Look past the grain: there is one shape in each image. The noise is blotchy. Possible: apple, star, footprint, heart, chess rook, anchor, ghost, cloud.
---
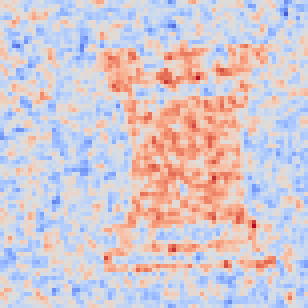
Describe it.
red chess rook
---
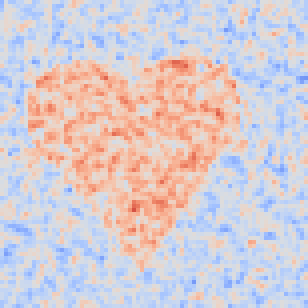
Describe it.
red heart
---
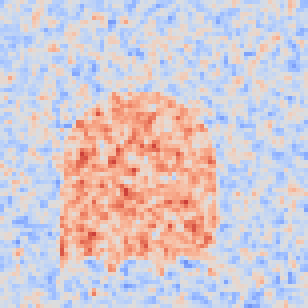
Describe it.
red ghost
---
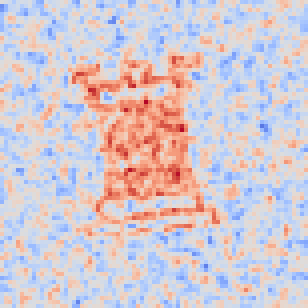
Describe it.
red chess rook
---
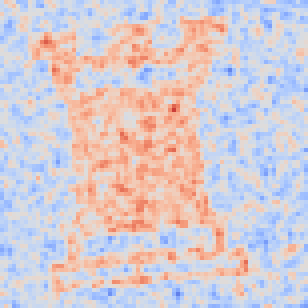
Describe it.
red chess rook
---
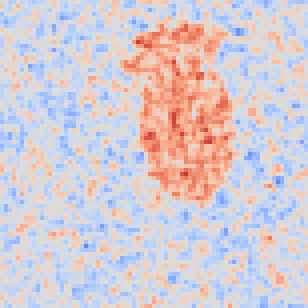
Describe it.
red footprint
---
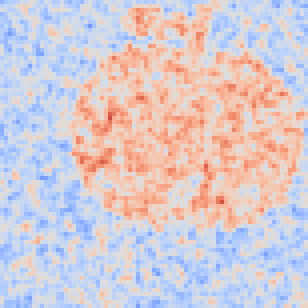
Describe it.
red apple
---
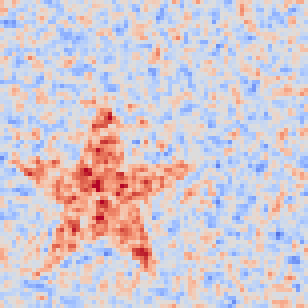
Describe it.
red star
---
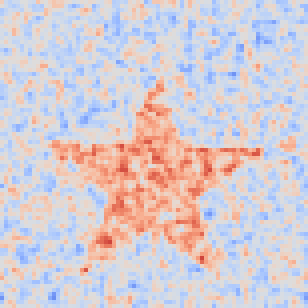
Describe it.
red star
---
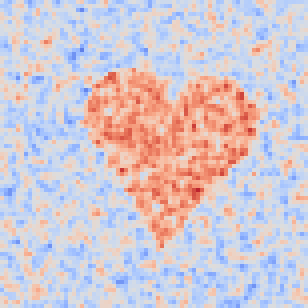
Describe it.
red heart
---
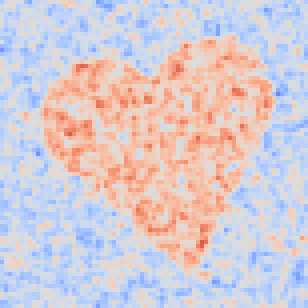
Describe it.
red heart
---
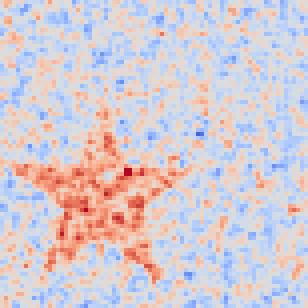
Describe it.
red star
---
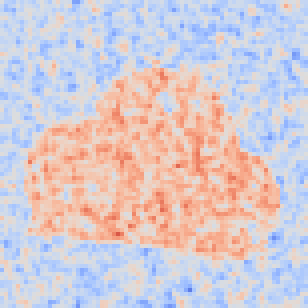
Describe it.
red cloud
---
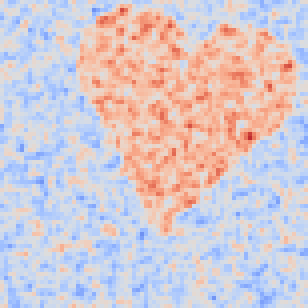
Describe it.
red heart
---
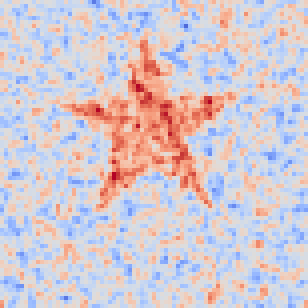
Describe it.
red star
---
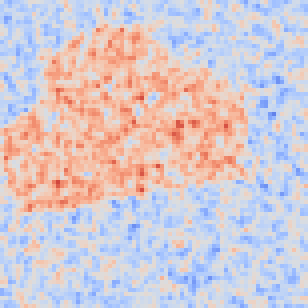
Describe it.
red cloud
